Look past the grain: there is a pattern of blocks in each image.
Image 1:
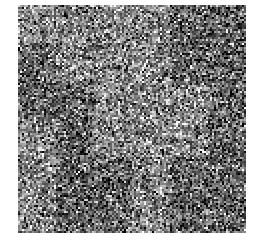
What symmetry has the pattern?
no symmetry
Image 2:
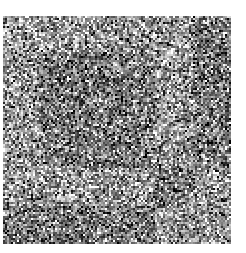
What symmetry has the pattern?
mirrored about the diagonal from the top left
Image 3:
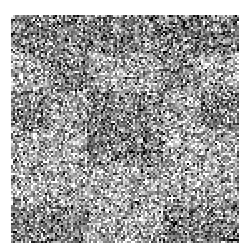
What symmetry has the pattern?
left and right mirror each other
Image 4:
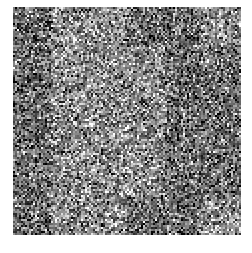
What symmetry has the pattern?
top and bottom mirror each other
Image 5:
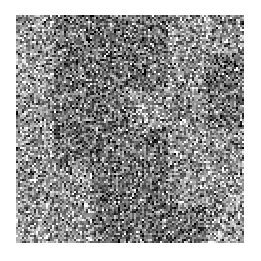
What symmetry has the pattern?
no symmetry
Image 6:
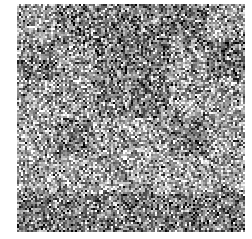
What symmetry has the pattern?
left and right mirror each other
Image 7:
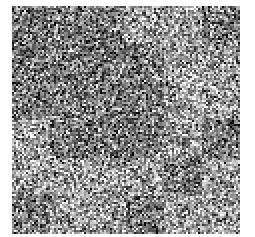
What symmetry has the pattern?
mirrored about the diagonal from the top left
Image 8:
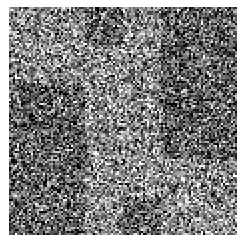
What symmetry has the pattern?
the same after a half turn
